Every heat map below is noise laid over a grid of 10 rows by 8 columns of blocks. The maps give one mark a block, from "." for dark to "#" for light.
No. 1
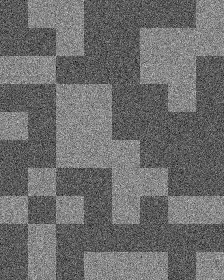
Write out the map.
. # # . . . . #
. . # . . # # #
# # . . . # # .
. . # # . . # .
# . # # . . . .
. . # # # . . .
. # . . # # . .
# . # . # . # #
. # . . . . . .
. # . # # # . #
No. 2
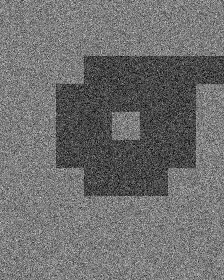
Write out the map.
# # # # # # # #
# # # # # # # #
# # # . . . . .
# # . . . . . #
# # . . # . . #
# # . . . . . #
# # # . . . # #
# # # # # # # #
# # # # # # # #
# # # # # # # #
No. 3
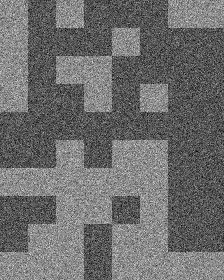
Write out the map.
# . # . . . # #
# . . . # . . .
# . # # . . . .
# . . # . # . .
. . . . . . . .
. . # . # # . .
# # # # # # . .
. . # # . # . .
. # # . # # . .
# # # . # # # #
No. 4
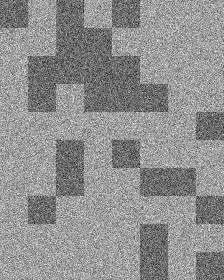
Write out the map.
. # . # . # # #
# # . . # # # #
# . . . . # # #
# . # . . . # #
# # # # # # # .
# # . # . # # #
# # . # # . . #
# . # # # # # .
# # # # # . # #
# # # # # . # .
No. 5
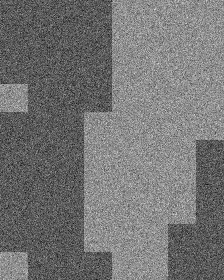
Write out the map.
. . . . # # # #
. . . . # # # #
. . . . # # # #
# . . . # # # #
. . . # # # # #
. . . # # # # .
. . . # # # # .
. . . # # # # .
. . . # # # . .
# . . . # # . .
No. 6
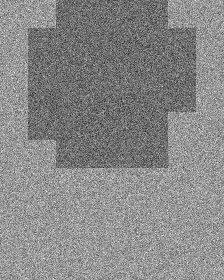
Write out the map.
# # . . . . # #
# . . . . . . #
# . . . . . . #
# . . . . . . #
# . . . . . # #
# # . . . . # #
# # # # # # # #
# # # # # # # #
# # # # # # # #
# # # # # # # #
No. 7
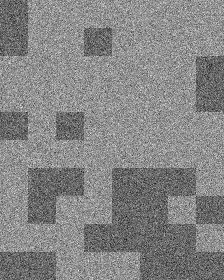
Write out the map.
. # # # # # # #
. # # . # # # #
# # # # # # # .
# # # # # # # .
. # . # # # # #
# # # # # # # #
# . . # . . . #
# . # # . . # .
# # # . . . . #
. . # # # . . .
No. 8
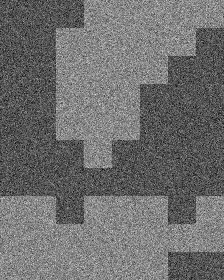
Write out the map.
. . . # # # # #
. . # # # # # .
. . # # # # . .
. . # # # . . .
. . # # # . . .
. . . # . . . .
. . . . . . . .
# # . # # # . #
# # # # # # # #
# # # # # # . .
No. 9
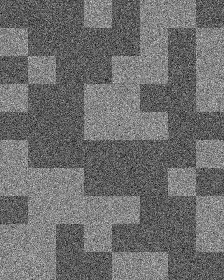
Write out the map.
. . . # . # # .
# . . . . # . #
. # . . # # . #
# . . # # . . #
. . . # # # . .
# . . . . . . #
# # # . . . # .
. # # # # . . #
# # . # . . . #
# # . . # # . .
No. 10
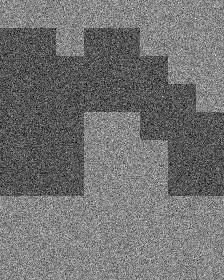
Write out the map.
# # # # # # # #
. . # . . # # #
. . . . . . # #
. . . . . . . #
. . . # # . . .
. . . # # # . .
. . . # # # . .
# # # # # # # #
# # # # # # # #
# # # # # # # #
